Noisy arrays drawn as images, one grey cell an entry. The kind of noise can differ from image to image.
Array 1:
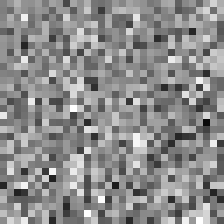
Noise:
low rank plus noise
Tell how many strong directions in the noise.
five to eight
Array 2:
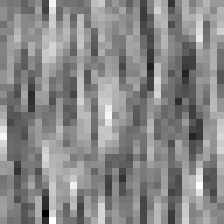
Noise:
streaked along the columns
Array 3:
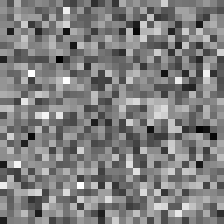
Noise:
independent entries
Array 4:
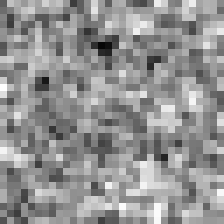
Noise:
blotchy
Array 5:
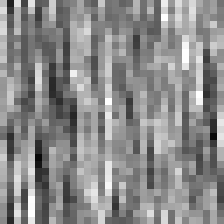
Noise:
streaked along the columns
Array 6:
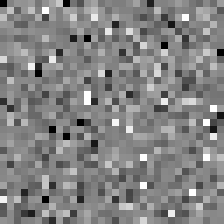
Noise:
heavy tails
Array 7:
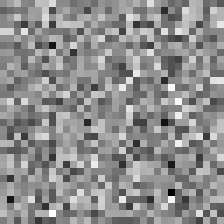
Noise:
low rank plus noise
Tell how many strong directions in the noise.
three or four
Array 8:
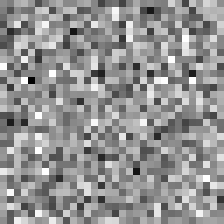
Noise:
independent entries
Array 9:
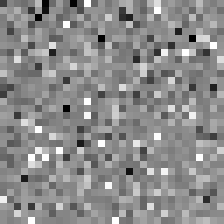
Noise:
heavy tails
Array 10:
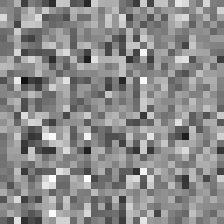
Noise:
low rank plus noise
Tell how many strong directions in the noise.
two
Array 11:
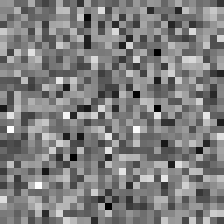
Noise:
independent entries
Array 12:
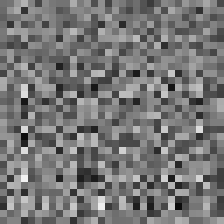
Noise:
low rank plus noise
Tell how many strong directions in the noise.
two
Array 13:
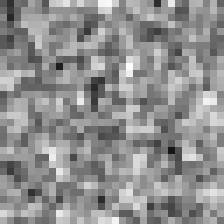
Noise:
blotchy
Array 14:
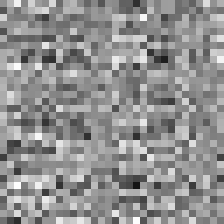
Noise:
low rank plus noise
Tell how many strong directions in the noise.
two
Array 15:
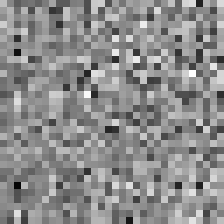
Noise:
low rank plus noise
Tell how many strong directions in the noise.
three or four
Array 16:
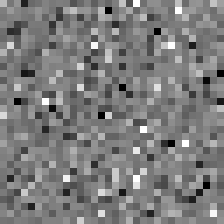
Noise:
heavy tails
